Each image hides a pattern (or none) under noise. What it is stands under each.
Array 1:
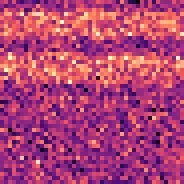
bands of rows
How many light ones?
2
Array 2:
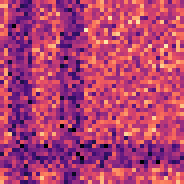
bands of rows crossing bands of columns
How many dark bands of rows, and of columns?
1 and 2
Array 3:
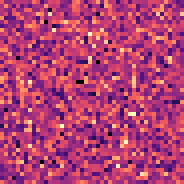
only noise
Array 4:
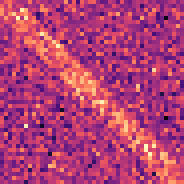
a diagonal band
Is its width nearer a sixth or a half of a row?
a sixth
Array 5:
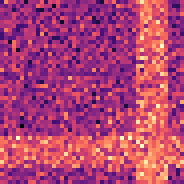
bands of rows crossing bands of columns
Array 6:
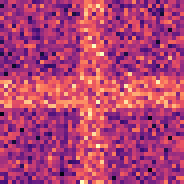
bands of rows crossing bands of columns
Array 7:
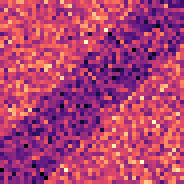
a diagonal band
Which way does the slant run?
bottom left to top right
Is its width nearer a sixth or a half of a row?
a half
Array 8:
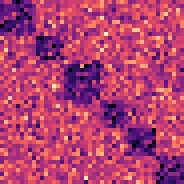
blocks along the diagonal
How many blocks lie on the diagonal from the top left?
6
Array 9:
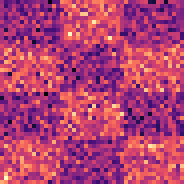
a checkerboard
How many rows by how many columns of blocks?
4 by 3
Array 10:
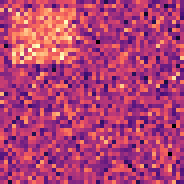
one block
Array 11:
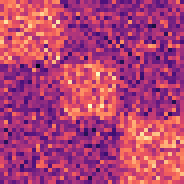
blocks along the diagonal
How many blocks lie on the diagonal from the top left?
3
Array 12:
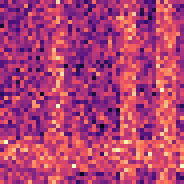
bands of rows crossing bands of columns
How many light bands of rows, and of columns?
1 and 3
